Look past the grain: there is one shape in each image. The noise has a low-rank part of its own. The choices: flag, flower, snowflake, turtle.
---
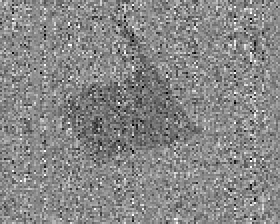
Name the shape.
flag
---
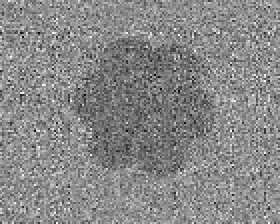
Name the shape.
flower
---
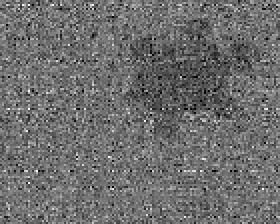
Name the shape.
turtle
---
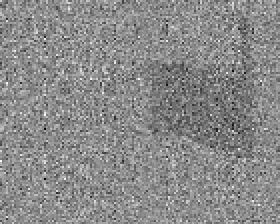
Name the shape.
flag
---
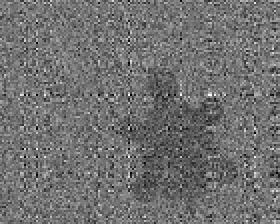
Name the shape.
turtle
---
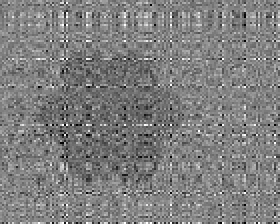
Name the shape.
flower
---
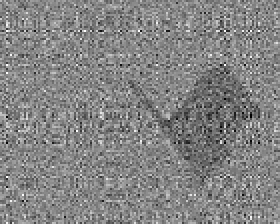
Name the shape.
flag
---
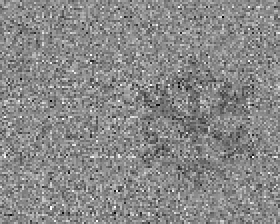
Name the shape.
snowflake
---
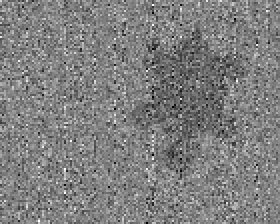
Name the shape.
turtle
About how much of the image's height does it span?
two thirds
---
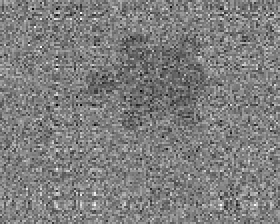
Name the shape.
turtle
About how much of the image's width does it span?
half
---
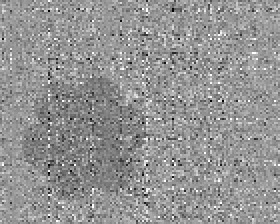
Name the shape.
flower
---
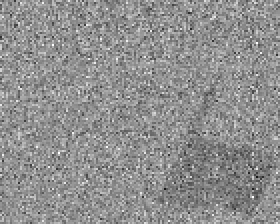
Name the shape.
flag
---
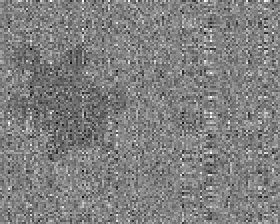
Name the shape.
turtle
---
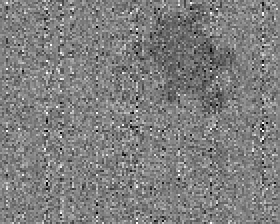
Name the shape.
turtle
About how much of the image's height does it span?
half
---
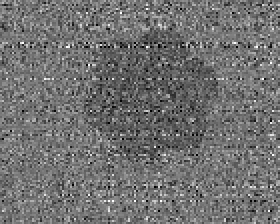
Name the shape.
flower
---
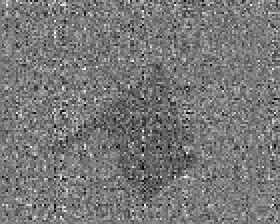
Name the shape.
flag
